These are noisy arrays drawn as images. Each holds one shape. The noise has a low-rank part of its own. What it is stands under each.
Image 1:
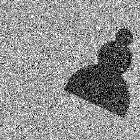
chess pawn
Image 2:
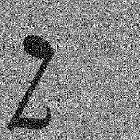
musical note
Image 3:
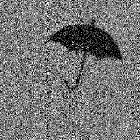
umbrella
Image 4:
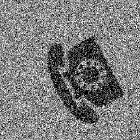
telephone
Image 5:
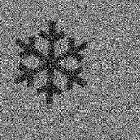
snowflake
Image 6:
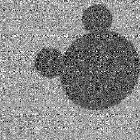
bear's head
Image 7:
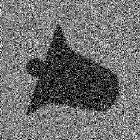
bell
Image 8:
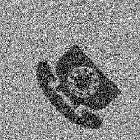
telephone
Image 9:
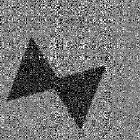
bow tie
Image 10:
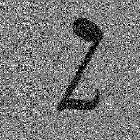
musical note
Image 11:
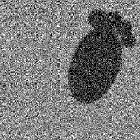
footprint
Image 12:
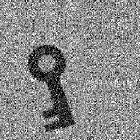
key
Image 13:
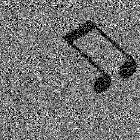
pair of musical notes
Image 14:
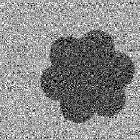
flower
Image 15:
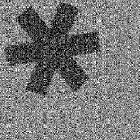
asterisk
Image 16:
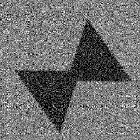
bow tie
